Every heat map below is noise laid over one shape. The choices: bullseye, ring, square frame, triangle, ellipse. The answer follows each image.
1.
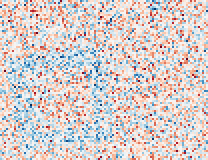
square frame
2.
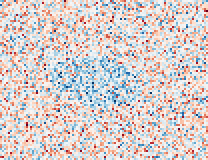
ellipse
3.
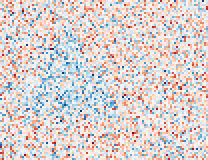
triangle
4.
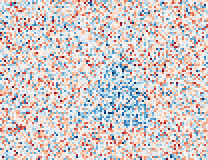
triangle
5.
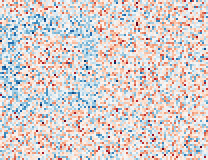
square frame
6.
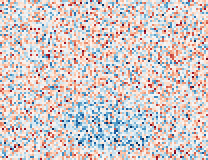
ellipse
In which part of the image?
bottom middle
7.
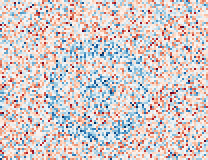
bullseye
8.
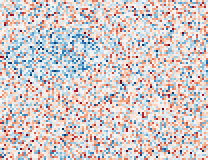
ellipse
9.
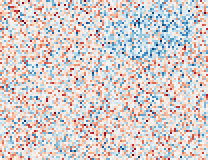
ellipse
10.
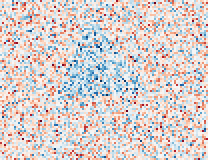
triangle
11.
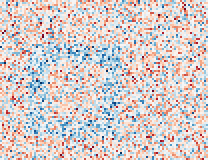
square frame
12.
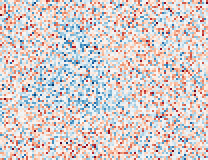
triangle
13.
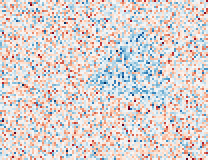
triangle
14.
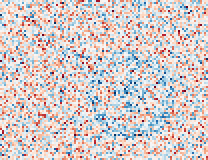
bullseye
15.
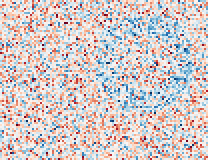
ring
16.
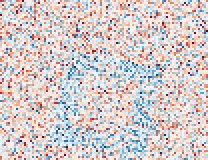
square frame
